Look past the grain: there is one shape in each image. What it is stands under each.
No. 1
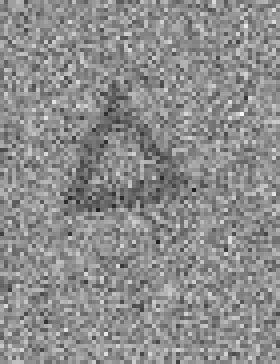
triangle frame
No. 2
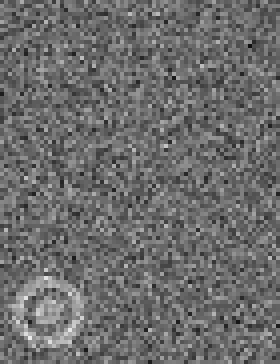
bullseye
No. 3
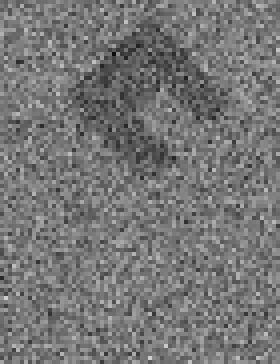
square with a notch
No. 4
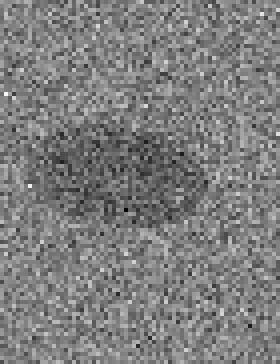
ellipse
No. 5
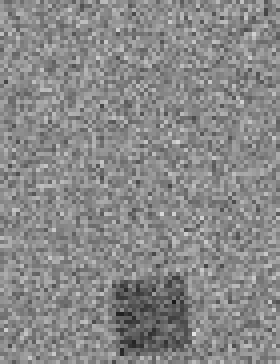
square
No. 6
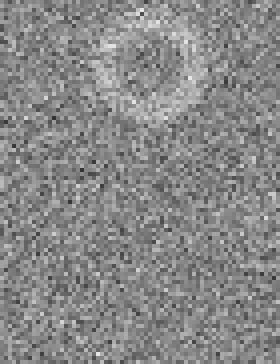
ring
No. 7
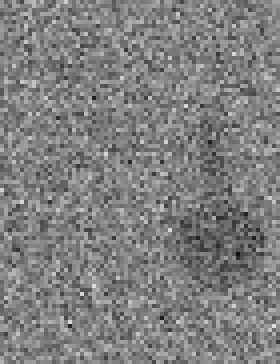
lollipop
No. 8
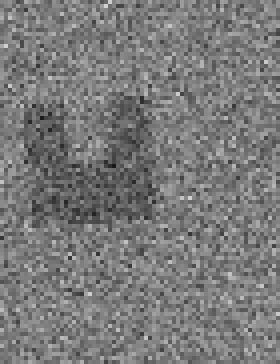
square with a notch
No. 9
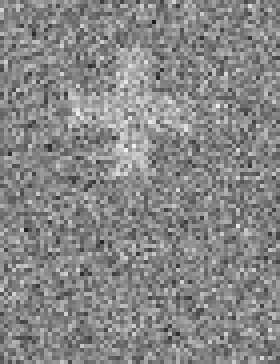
cross
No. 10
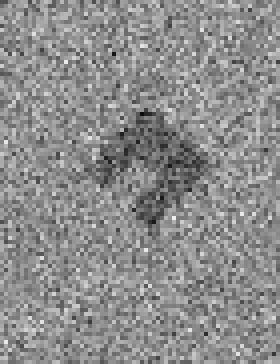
square with a notch
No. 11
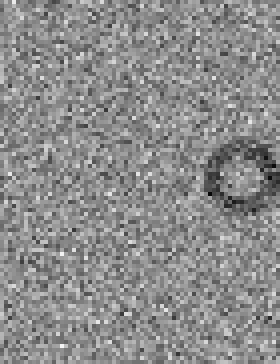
ring
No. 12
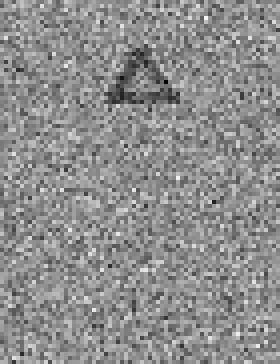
triangle frame
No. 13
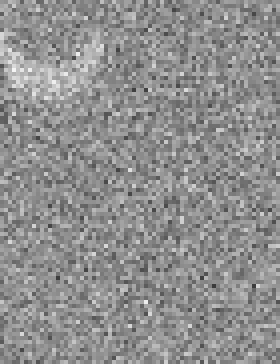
crescent
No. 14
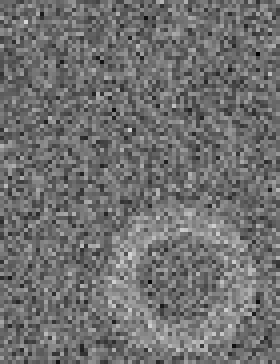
ring
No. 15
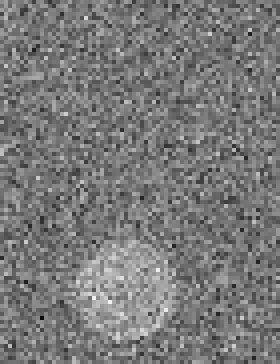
disc
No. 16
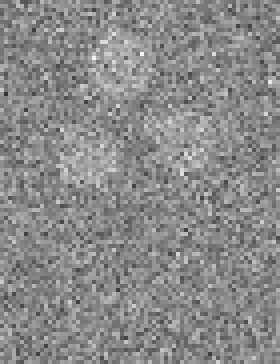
three dots
